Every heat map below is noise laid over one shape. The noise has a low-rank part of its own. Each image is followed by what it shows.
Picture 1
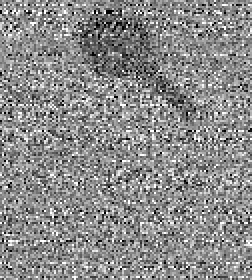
lollipop
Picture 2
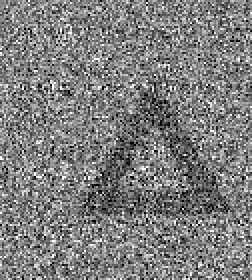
triangle frame
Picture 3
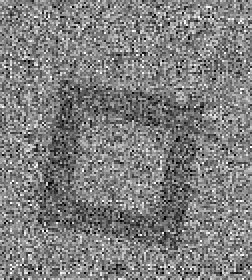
square frame
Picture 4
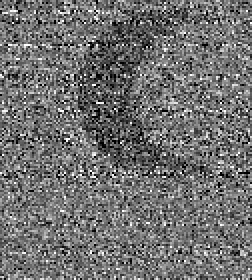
crescent
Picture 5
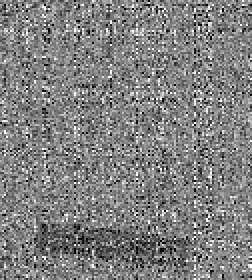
bar
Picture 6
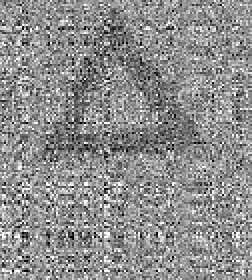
triangle frame
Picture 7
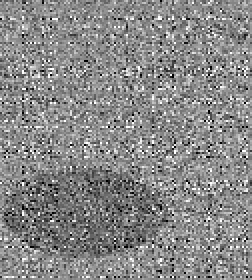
ellipse
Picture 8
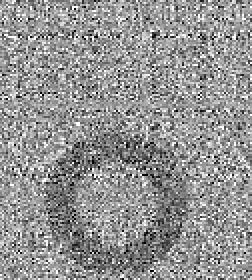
ring
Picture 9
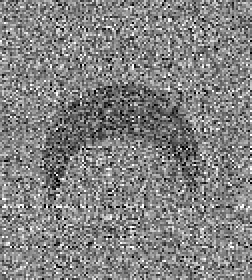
crescent
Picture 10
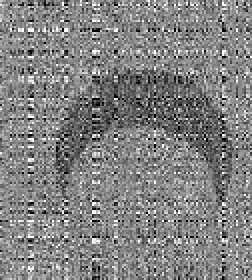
crescent
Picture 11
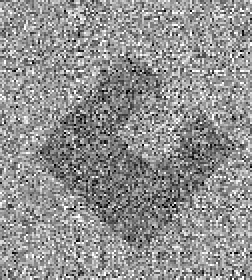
square with a notch
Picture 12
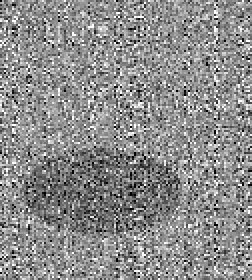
ellipse
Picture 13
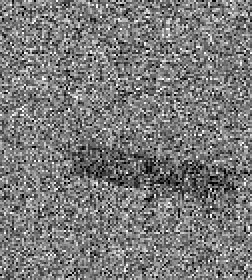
bar
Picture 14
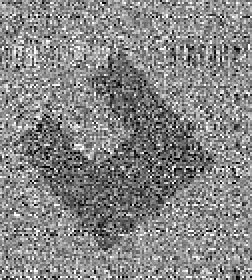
square with a notch
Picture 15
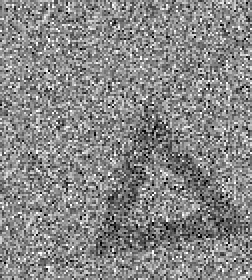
triangle frame
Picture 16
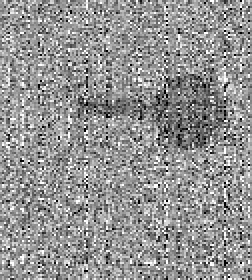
lollipop
